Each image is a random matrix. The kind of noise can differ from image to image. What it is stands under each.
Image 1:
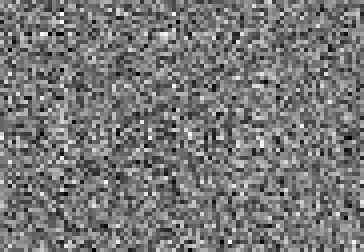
low rank plus noise
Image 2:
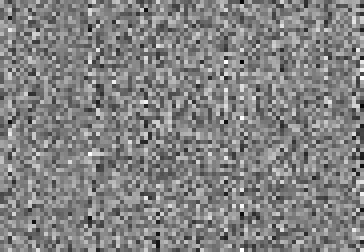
columns of uneven size
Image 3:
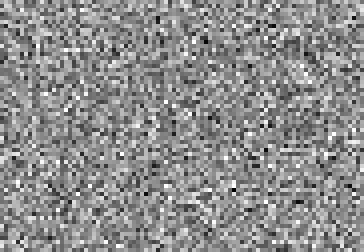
low rank plus noise
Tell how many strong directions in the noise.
one
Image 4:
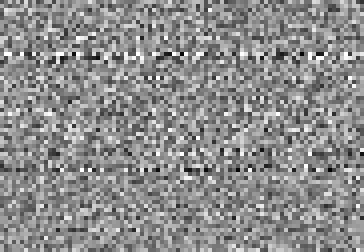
rows of uneven size
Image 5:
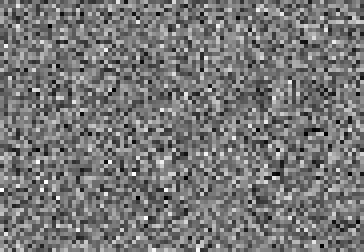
low rank plus noise
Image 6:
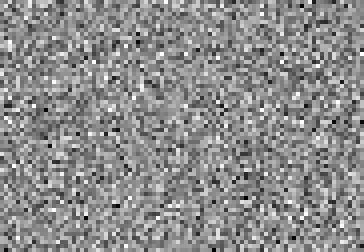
low rank plus noise
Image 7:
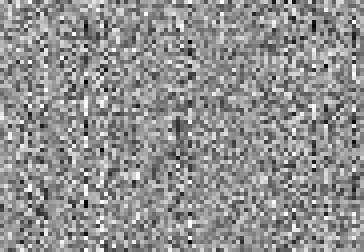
columns of uneven size
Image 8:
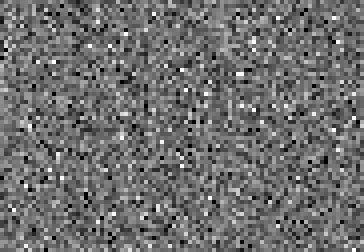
heavy tails
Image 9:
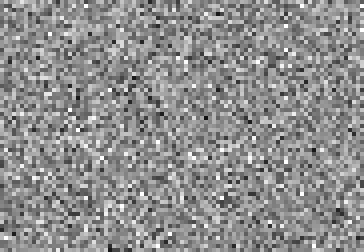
independent entries
